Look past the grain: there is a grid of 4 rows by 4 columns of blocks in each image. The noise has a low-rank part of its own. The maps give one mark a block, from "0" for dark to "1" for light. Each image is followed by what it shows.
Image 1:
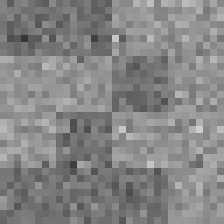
0 0 1 1
1 1 0 1
1 0 1 1
0 0 0 1
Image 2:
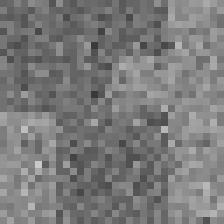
0 0 0 1
0 0 1 1
1 0 0 1
1 0 0 1
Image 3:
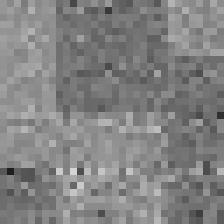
1 0 0 1
1 0 0 0
1 1 1 0
0 1 1 0
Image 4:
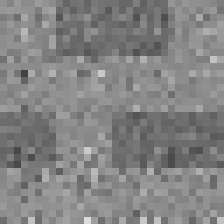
1 0 0 1
1 1 1 1
0 1 0 0
1 1 1 1
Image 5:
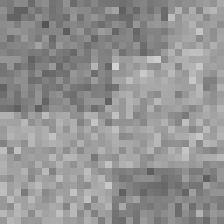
0 0 0 1
0 0 1 1
1 1 1 1
1 1 0 0
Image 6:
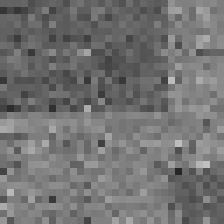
0 0 0 1
0 0 0 1
1 1 1 1
1 1 1 0
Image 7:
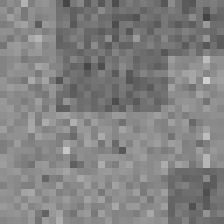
1 0 0 0
1 0 0 1
1 1 1 1
1 1 1 0
